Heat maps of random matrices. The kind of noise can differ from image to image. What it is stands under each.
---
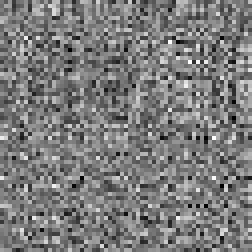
low rank plus noise
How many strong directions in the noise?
two
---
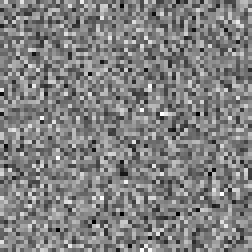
independent entries
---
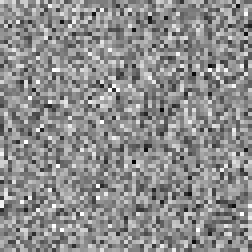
independent entries
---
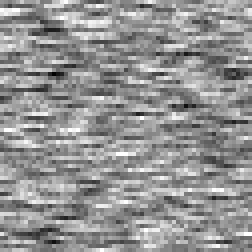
streaked along the rows
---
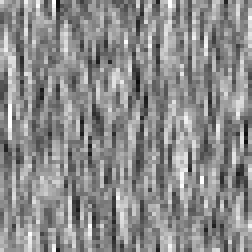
streaked along the columns
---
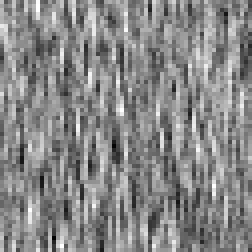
streaked along the columns
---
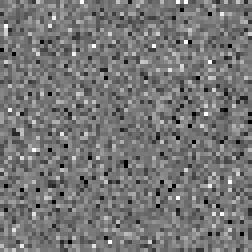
heavy tails
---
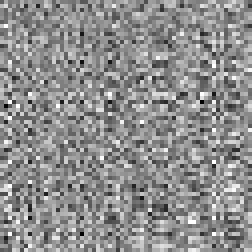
low rank plus noise
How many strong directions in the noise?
two
